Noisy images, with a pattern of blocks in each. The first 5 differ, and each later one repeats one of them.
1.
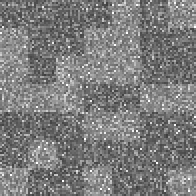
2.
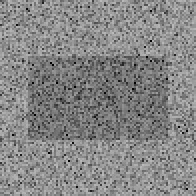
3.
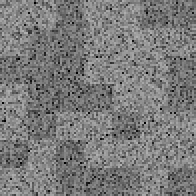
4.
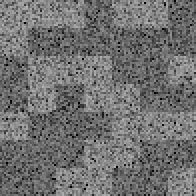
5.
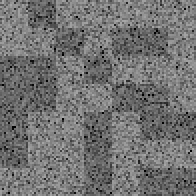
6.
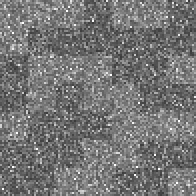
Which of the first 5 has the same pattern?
4
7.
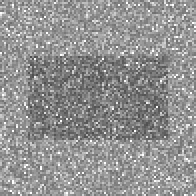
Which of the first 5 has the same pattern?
2
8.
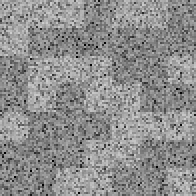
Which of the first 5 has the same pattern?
4
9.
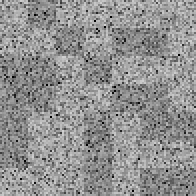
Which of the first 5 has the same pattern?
5
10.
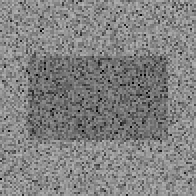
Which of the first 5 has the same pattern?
2
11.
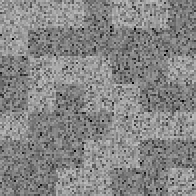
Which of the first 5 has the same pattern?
4
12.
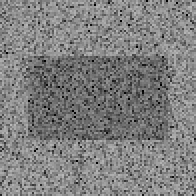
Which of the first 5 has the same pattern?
2
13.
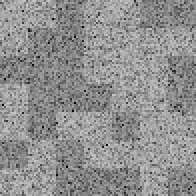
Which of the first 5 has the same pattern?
3
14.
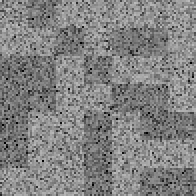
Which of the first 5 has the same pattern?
5
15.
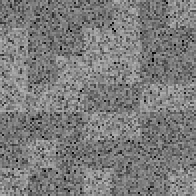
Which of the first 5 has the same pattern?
1
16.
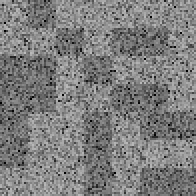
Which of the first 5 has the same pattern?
5
